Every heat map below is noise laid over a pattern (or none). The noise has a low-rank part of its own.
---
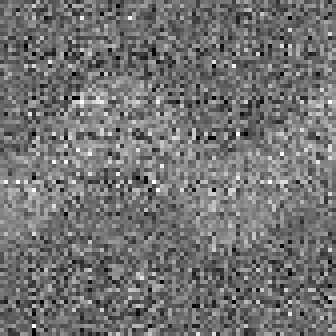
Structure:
a wavy band
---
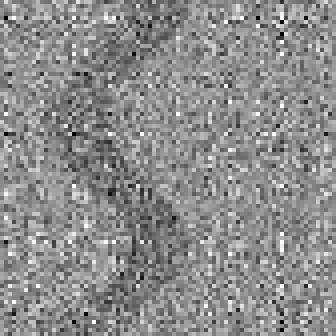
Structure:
a wavy band
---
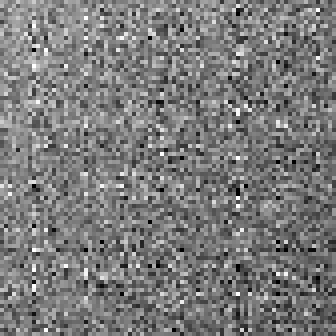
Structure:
a smooth slope
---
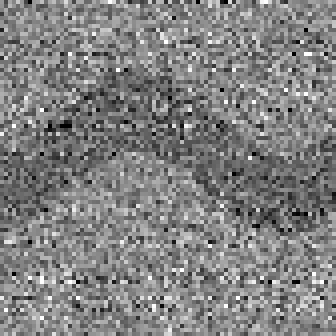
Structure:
a wavy band
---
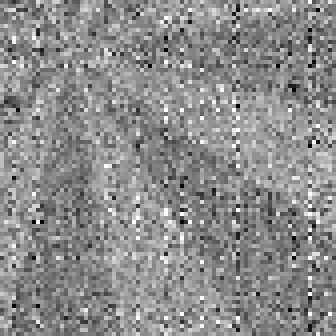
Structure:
spokes from one point
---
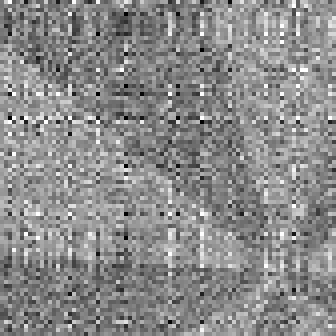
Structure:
spokes from one point
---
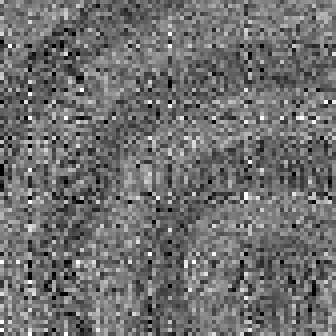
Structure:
rings round one point
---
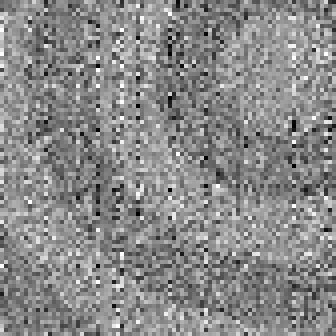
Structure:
rings round one point
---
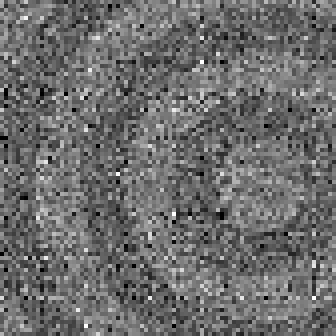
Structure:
rings round one point
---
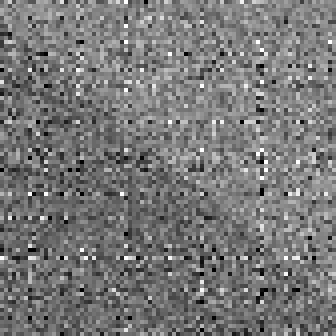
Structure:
a sharp edge
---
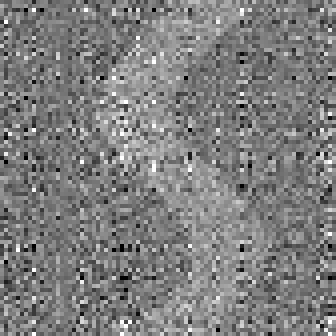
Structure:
a wavy band
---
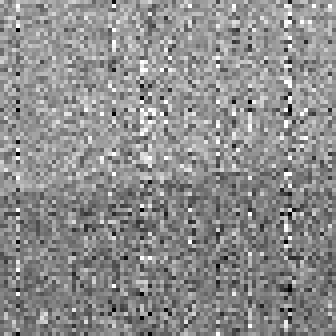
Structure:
a sharp edge
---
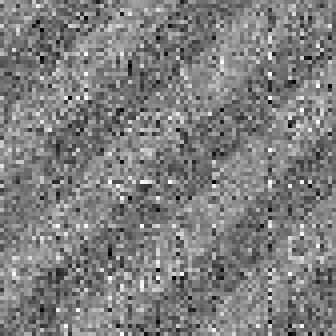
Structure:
diagonal stripes
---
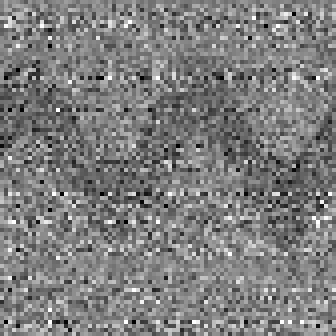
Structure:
a wavy band
